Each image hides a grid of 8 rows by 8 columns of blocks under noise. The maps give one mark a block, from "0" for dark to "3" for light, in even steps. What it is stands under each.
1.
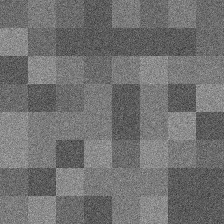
12102121
31000001
03212322
10120203
32220230
32031321
10322200
23102300
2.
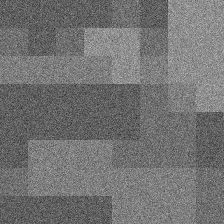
00001033
10133133
22223233
00000123
00000110
02221110
12222221
00002221
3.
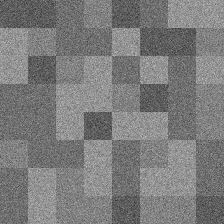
00120133
32113002
30231313
11332012
11303312
21131231
13231331
13220220
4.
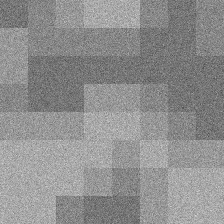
01233101
21111001
20000000
10022100
22233210
33332322
33321233
33100233
